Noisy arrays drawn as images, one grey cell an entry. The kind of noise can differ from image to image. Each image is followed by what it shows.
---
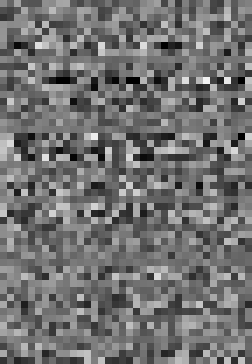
rows of uneven size
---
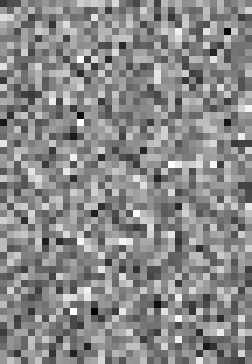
independent entries
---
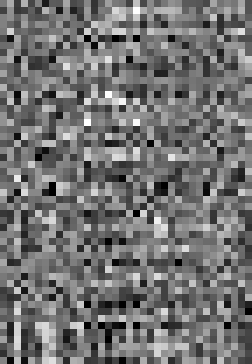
low rank plus noise
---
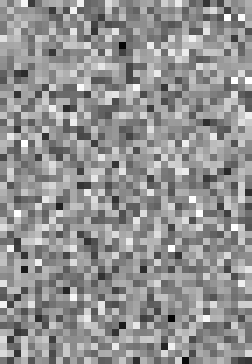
independent entries
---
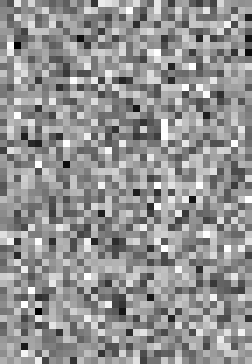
independent entries
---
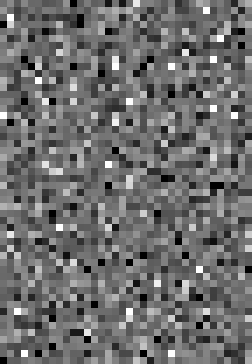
heavy tails
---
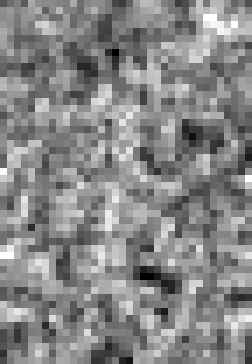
blotchy
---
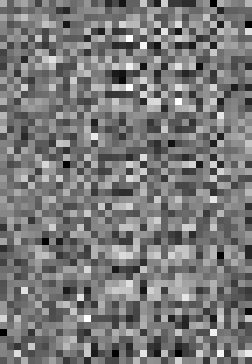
low rank plus noise
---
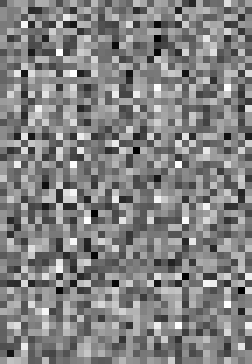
low rank plus noise
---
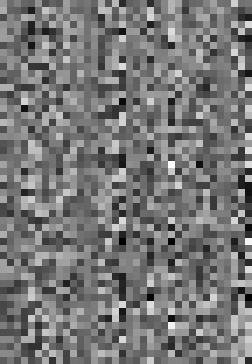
columns of uneven size
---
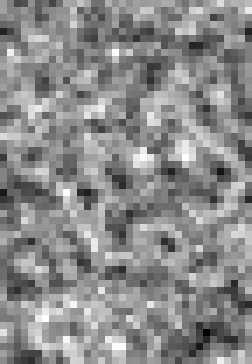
blotchy
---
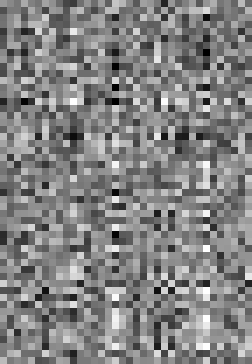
low rank plus noise
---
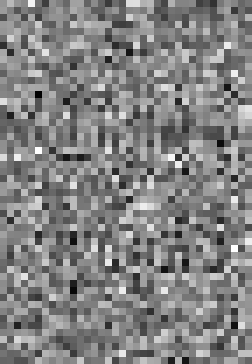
low rank plus noise
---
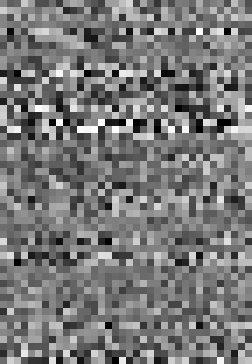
rows of uneven size
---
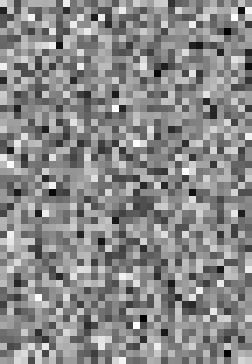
independent entries
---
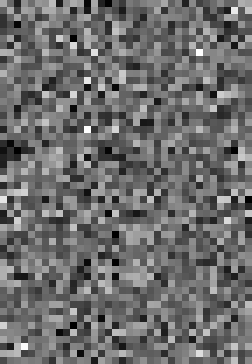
low rank plus noise
